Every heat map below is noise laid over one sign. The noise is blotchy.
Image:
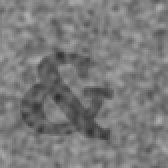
ampersand
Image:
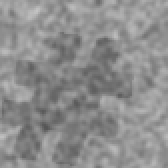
hash sign
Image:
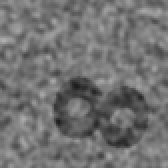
infinity sign
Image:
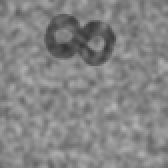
infinity sign
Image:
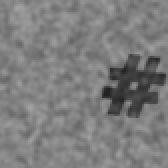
hash sign
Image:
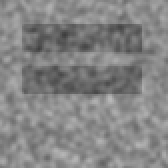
equals sign
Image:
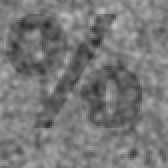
percent sign
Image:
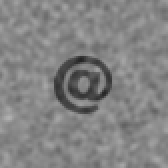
at sign
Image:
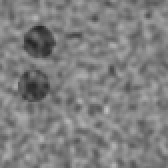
colon
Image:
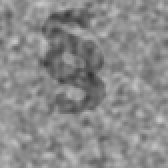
section sign
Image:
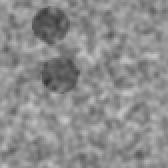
colon
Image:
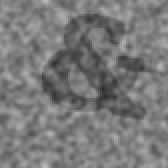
ampersand
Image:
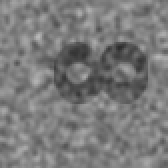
infinity sign
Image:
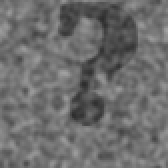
question mark
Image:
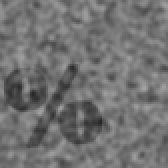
percent sign
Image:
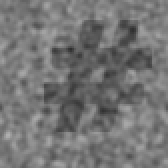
hash sign
